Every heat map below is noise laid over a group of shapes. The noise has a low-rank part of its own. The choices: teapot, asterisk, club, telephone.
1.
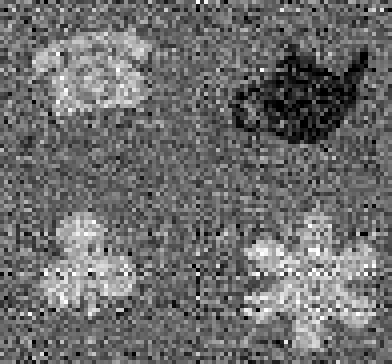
top left: light telephone; top right: dark teapot; bottom left: light club; bottom right: light asterisk
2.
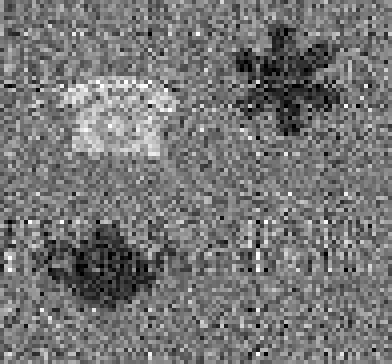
top left: light telephone; top right: dark asterisk; bottom left: dark teapot
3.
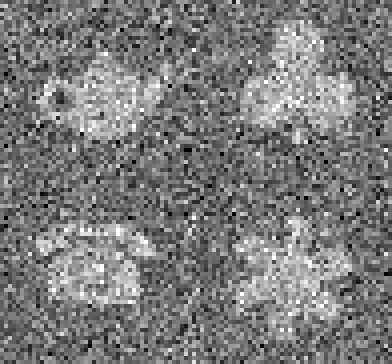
top left: light teapot; top right: light club; bottom left: light telephone; bottom right: light asterisk
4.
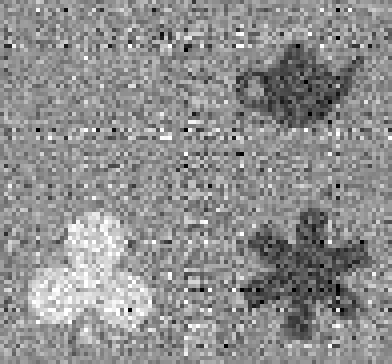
top right: dark teapot; bottom left: light club; bottom right: dark asterisk
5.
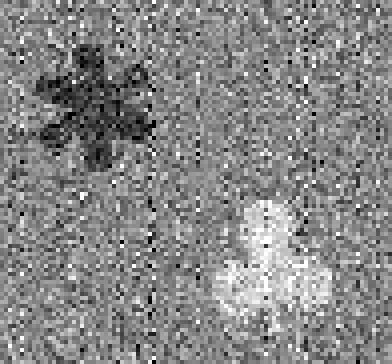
top left: dark asterisk; bottom right: light club
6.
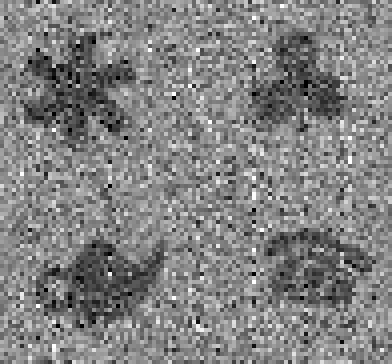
top left: dark asterisk; top right: dark club; bottom left: dark teapot; bottom right: dark telephone
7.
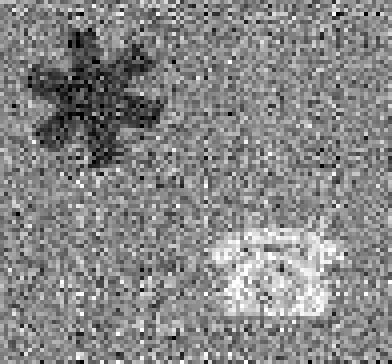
top left: dark asterisk; bottom right: light telephone
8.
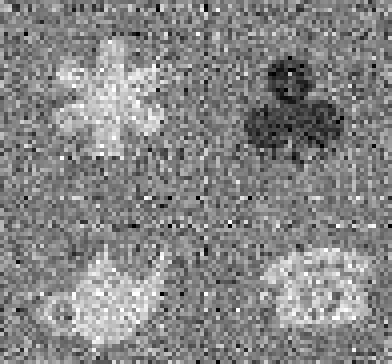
top left: light asterisk; top right: dark club; bottom left: light teapot; bottom right: light telephone
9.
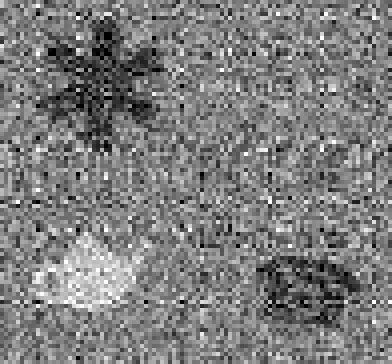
top left: dark asterisk; bottom left: light teapot; bottom right: dark telephone
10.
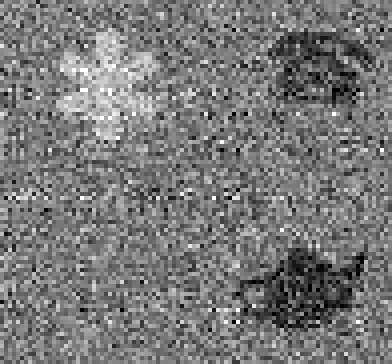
top left: light asterisk; top right: dark telephone; bottom right: dark teapot
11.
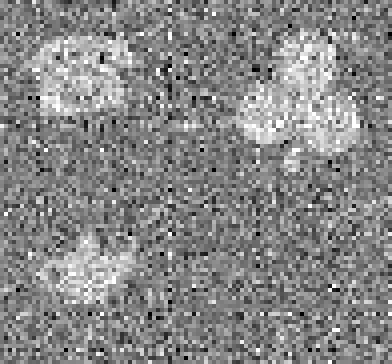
top left: light telephone; top right: light club; bottom left: light teapot
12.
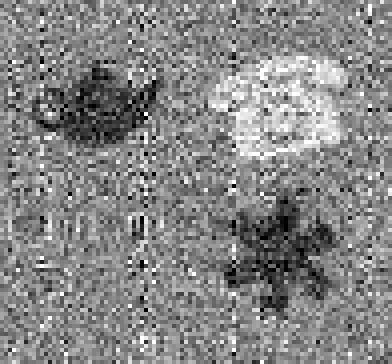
top left: dark teapot; top right: light telephone; bottom right: dark asterisk
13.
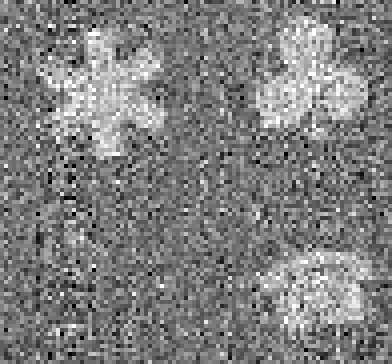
top left: light asterisk; top right: light club; bottom right: light telephone
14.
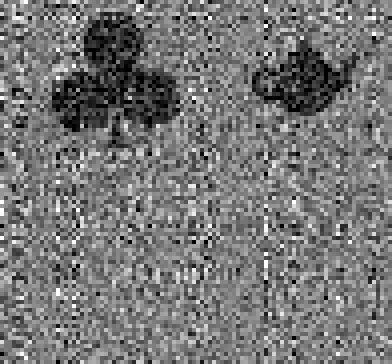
top left: dark club; top right: dark teapot
